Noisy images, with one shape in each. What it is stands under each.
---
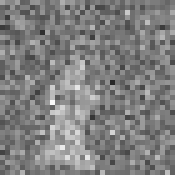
chess bishop
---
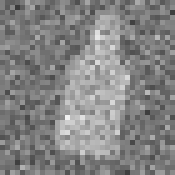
bottle
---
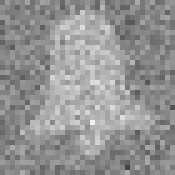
bell
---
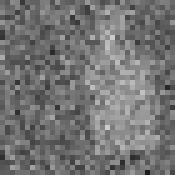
bottle
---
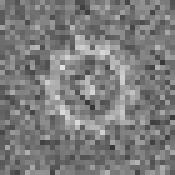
gear
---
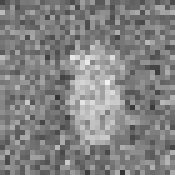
footprint
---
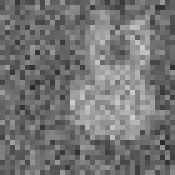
rabbit's head
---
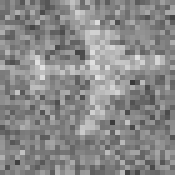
airplane
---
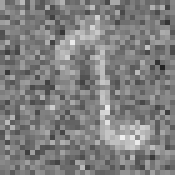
musical note
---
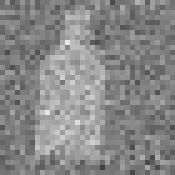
bottle
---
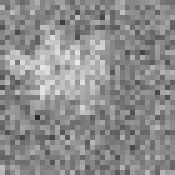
turtle
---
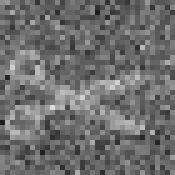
pair of scissors
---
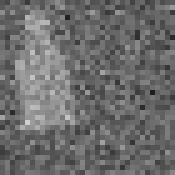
bottle
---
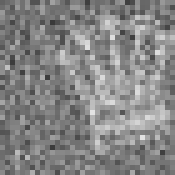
chess queen
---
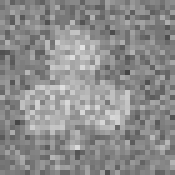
club
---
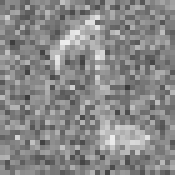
musical note
